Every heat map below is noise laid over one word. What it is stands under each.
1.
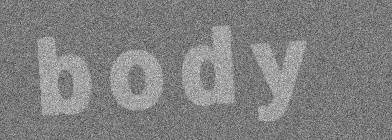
body
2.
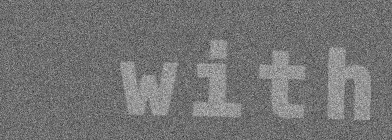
with
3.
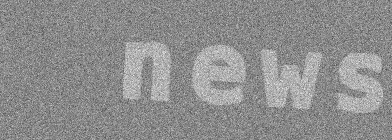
news
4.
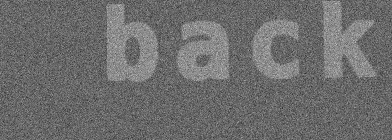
back
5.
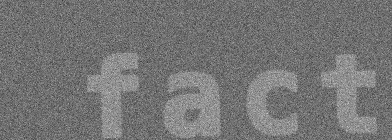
fact
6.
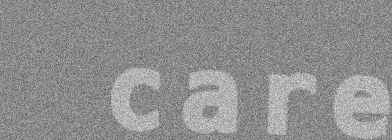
care
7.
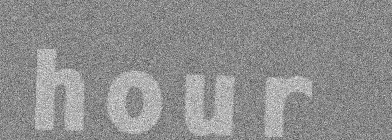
hour
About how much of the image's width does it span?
two thirds
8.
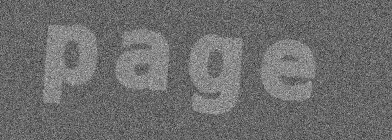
page
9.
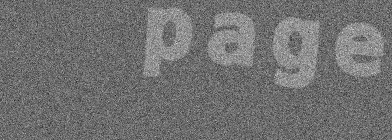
page
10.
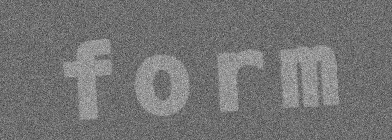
form
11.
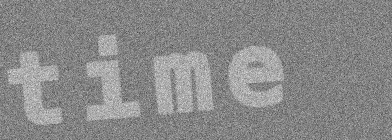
time
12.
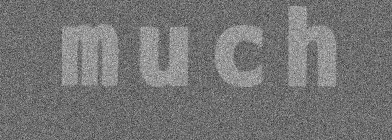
much
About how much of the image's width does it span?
two thirds
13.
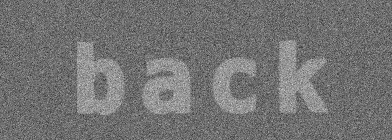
back
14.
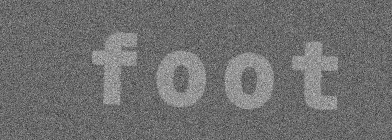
foot
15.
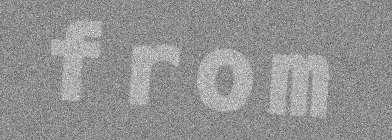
from
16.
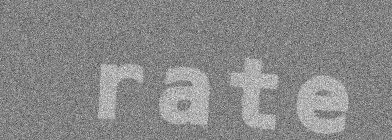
rate
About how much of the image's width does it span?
two thirds
